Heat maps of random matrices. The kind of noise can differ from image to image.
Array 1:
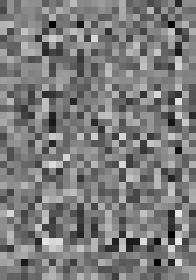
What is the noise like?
low rank plus noise
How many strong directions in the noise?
two
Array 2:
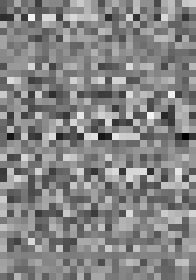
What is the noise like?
rows of uneven size
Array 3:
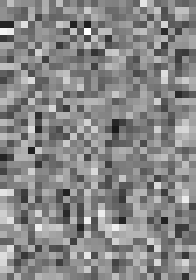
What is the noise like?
low rank plus noise
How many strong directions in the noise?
two
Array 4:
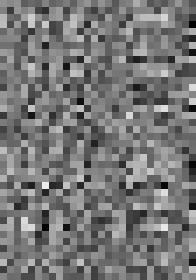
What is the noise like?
low rank plus noise
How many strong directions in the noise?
two
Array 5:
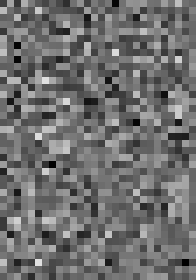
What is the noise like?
low rank plus noise
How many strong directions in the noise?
three or four
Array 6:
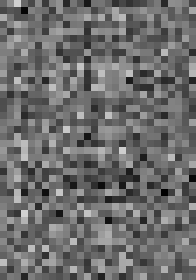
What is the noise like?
low rank plus noise
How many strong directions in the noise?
three or four
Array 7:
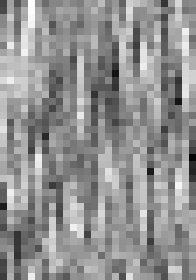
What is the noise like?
streaked along the columns
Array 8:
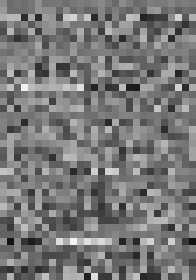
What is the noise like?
rows of uneven size
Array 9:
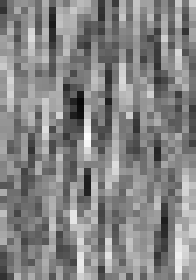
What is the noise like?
streaked along the columns
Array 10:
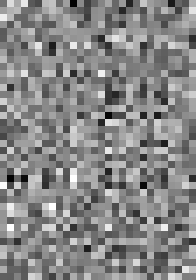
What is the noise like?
low rank plus noise
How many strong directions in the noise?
two
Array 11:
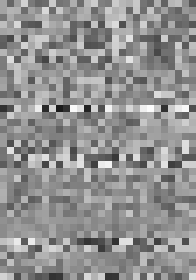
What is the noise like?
rows of uneven size
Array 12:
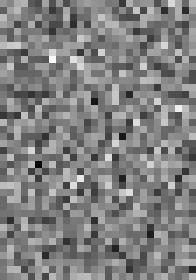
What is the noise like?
independent entries
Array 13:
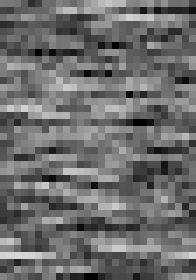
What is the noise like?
streaked along the rows
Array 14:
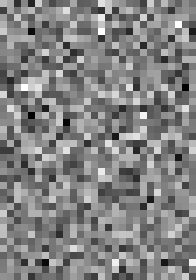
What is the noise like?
low rank plus noise
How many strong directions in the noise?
five to eight
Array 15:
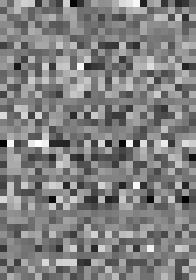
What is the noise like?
rows of uneven size
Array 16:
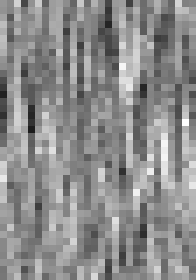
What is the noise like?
streaked along the columns
